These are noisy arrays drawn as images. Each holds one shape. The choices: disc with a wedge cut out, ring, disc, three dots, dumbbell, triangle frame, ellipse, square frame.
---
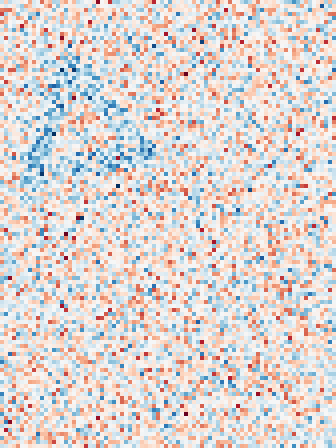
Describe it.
blue triangle frame
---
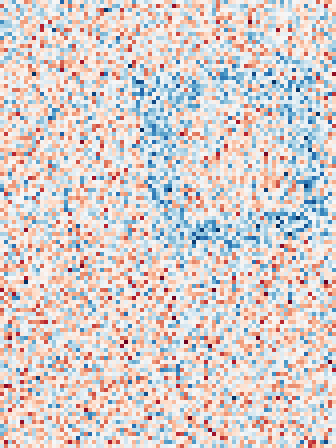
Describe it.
blue square frame
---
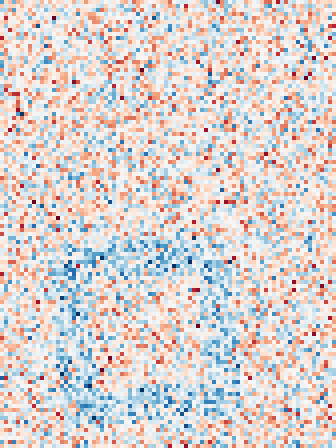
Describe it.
blue square frame
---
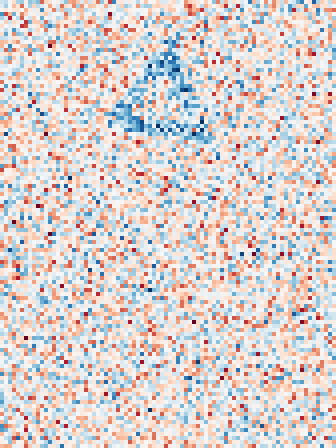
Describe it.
blue triangle frame, top middle
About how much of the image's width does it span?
a third
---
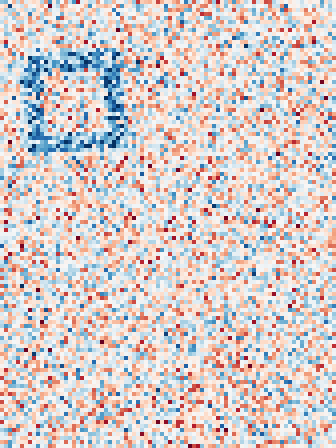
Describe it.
blue square frame, top left
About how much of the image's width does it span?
a third
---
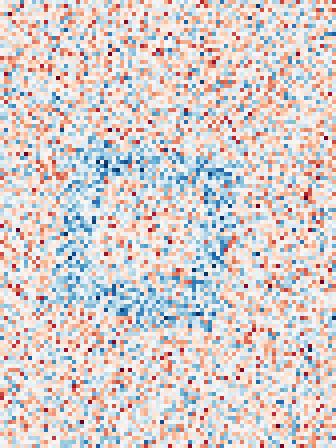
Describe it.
blue square frame
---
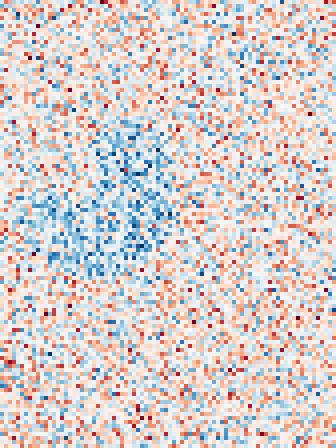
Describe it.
blue disc with a wedge cut out
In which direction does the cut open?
up and left
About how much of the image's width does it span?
half
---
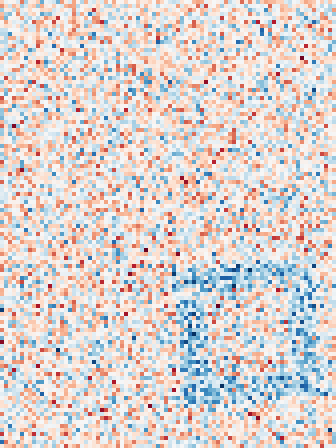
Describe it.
blue square frame
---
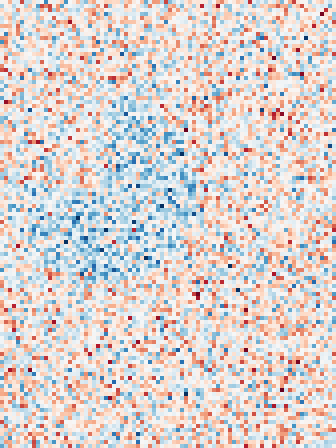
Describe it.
blue disc with a wedge cut out
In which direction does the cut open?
up and left
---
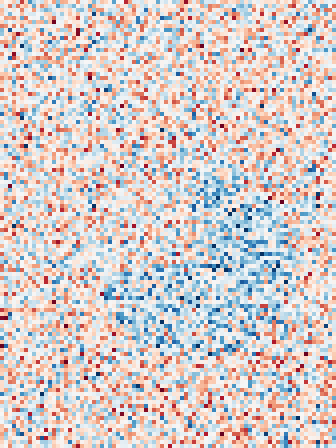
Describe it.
blue disc with a wedge cut out
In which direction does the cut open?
up and left
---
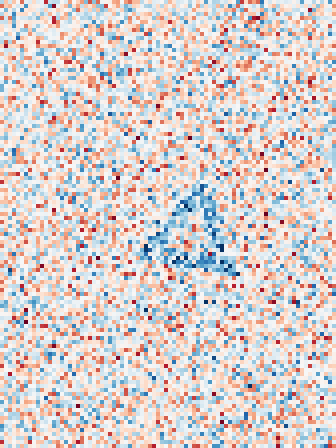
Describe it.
blue triangle frame, centre
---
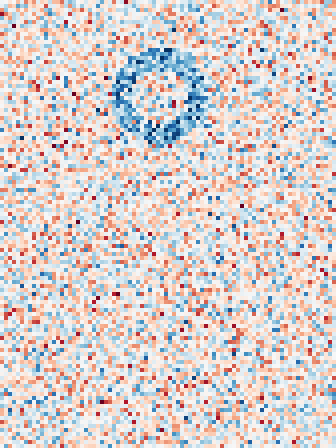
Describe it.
blue ring, top middle
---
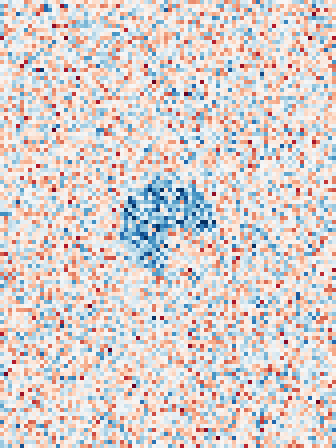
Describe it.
blue disc with a wedge cut out, centre
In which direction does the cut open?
down and right
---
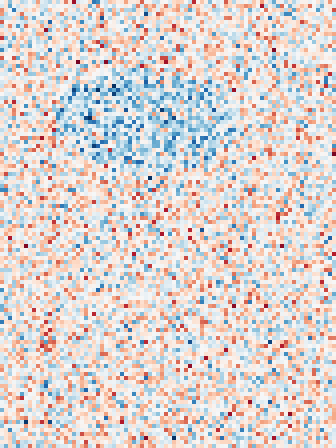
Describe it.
blue ellipse
